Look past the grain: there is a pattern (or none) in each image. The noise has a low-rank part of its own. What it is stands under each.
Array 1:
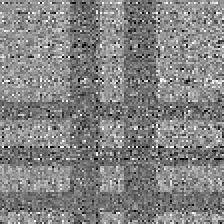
bands of rows crossing bands of columns
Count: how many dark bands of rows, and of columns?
3 and 2
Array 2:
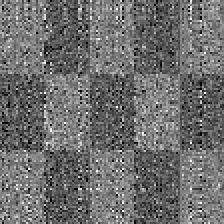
a checkerboard
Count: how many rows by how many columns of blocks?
3 by 5
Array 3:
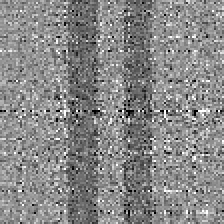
bands of columns
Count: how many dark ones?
2
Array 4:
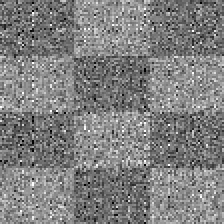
a checkerboard
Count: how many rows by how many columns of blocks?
4 by 3
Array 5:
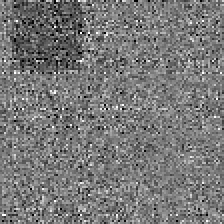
one block
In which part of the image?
top left
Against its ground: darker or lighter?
darker
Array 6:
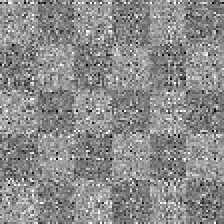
a checkerboard
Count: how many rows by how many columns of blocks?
5 by 6
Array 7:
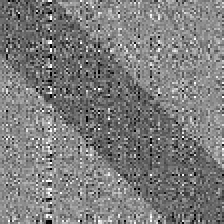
a diagonal band
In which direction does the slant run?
top left to bottom right
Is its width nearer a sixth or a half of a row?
a half
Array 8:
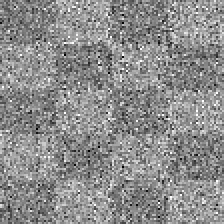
a checkerboard
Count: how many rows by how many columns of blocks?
5 by 4
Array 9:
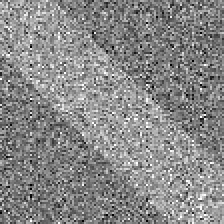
a diagonal band
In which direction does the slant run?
top left to bottom right
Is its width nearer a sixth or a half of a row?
a half
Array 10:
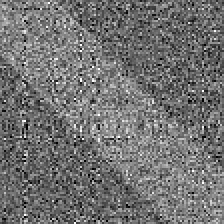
a diagonal band
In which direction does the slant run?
top left to bottom right
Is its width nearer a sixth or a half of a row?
a half
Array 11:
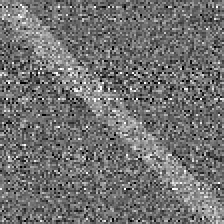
a diagonal band
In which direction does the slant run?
top left to bottom right
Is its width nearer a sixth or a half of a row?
a sixth
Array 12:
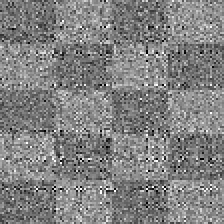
a checkerboard
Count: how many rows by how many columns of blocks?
5 by 4
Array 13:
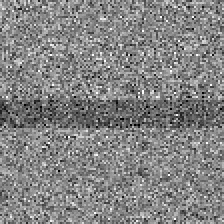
one band of rows
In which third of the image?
middle
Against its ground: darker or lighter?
darker
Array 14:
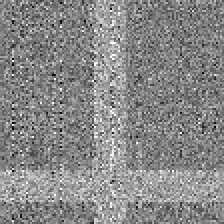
bands of rows crossing bands of columns
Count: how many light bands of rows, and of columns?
1 and 1
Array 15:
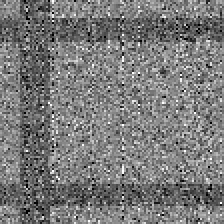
bands of rows crossing bands of columns
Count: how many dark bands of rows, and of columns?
2 and 1
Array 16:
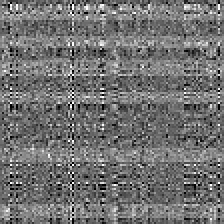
bands of rows
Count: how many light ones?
6
